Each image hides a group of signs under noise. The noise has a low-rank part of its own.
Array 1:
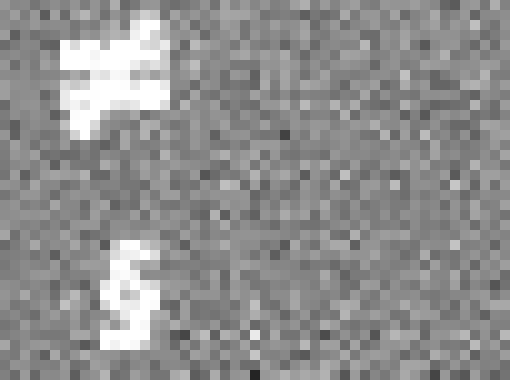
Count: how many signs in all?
2
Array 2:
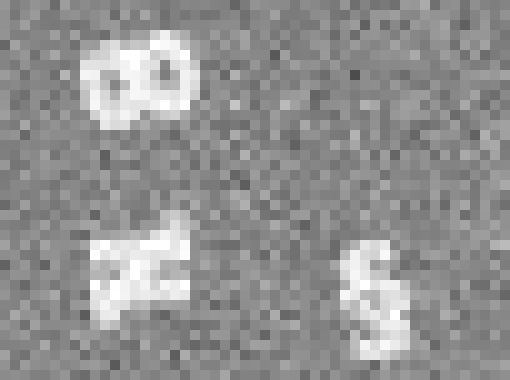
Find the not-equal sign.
bottom left
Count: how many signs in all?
3
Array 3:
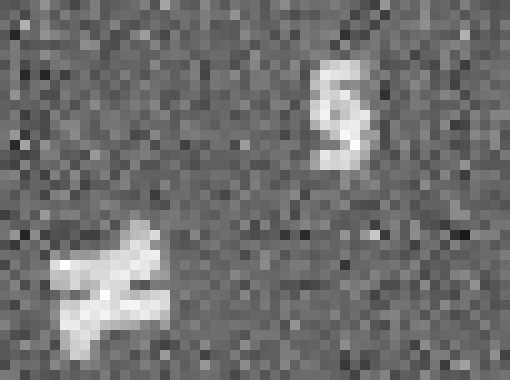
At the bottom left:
not-equal sign
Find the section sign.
top right
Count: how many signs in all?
2
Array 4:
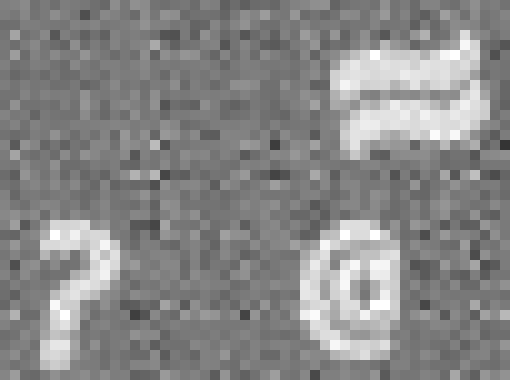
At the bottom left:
question mark
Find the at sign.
bottom right
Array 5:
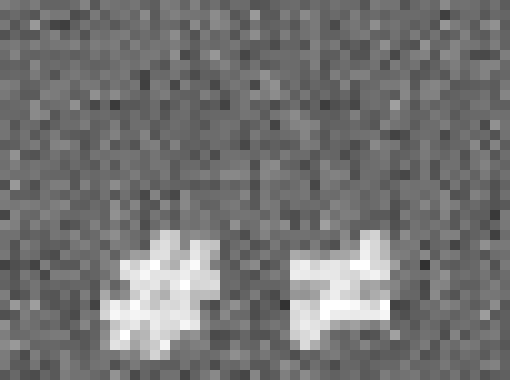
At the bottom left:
hash sign
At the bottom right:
not-equal sign
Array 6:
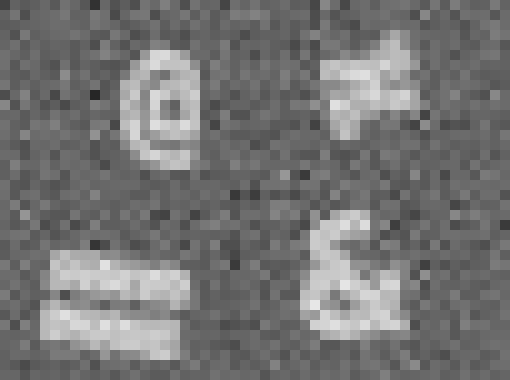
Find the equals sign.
bottom left
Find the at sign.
top left
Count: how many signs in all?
4
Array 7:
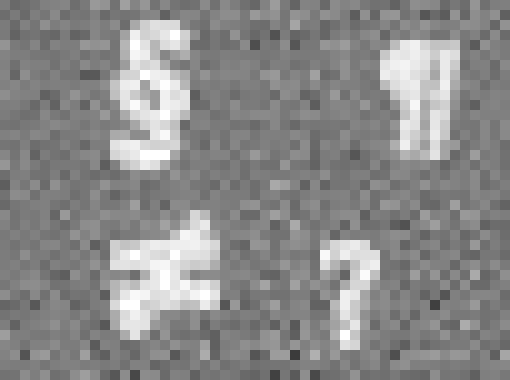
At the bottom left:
not-equal sign
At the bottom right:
question mark
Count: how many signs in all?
4
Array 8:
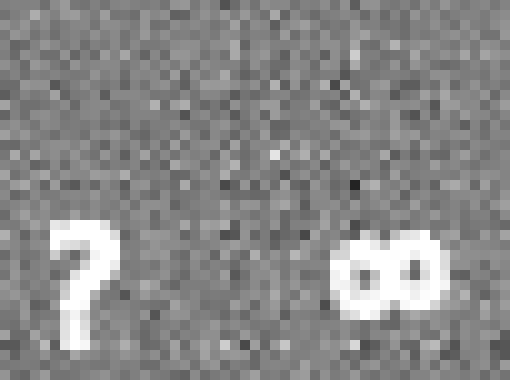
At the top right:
nothing
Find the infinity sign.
bottom right
